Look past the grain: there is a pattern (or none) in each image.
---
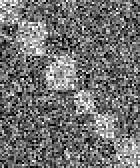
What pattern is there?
blocks along the diagonal
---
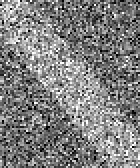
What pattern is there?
a diagonal band
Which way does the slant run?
top left to bottom right
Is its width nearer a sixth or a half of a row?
a half
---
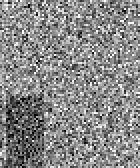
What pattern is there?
one block
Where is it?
bottom left
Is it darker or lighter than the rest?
darker
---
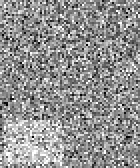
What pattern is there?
one block
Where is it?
bottom left
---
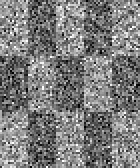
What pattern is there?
a checkerboard
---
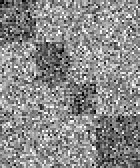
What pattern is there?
blocks along the diagonal
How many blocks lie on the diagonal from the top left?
4
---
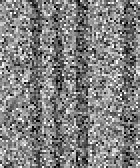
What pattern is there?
bands of columns
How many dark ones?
4
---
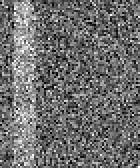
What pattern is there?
one band of columns
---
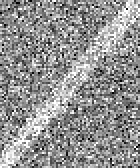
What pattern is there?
a diagonal band
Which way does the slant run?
bottom left to top right
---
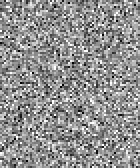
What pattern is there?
only noise
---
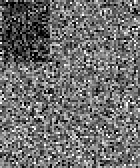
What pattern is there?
one block
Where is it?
top left
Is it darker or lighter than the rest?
darker
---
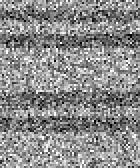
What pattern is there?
bands of rows
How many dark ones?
4
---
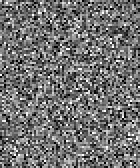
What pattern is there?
only noise
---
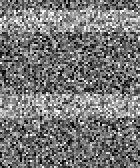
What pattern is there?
bands of rows
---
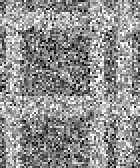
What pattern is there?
bands of rows crossing bands of columns
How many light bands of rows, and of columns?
2 and 3
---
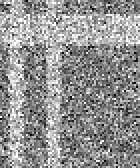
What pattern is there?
bands of rows crossing bands of columns
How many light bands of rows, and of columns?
1 and 2
